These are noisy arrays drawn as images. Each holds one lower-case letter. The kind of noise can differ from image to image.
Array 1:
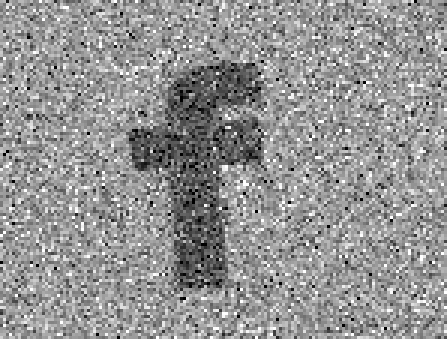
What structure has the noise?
heavy tails
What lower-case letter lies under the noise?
f
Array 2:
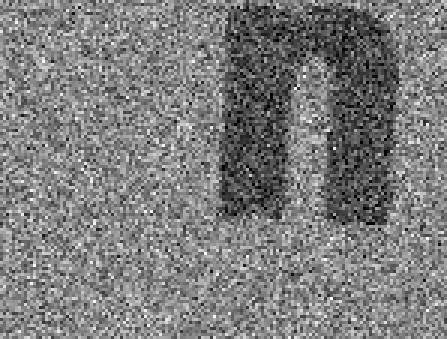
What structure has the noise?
independent entries
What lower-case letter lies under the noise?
n
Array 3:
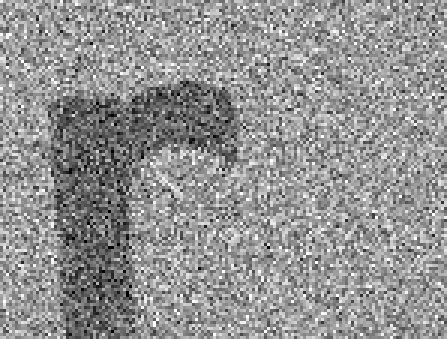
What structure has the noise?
low rank plus noise
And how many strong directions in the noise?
one
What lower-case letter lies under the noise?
r
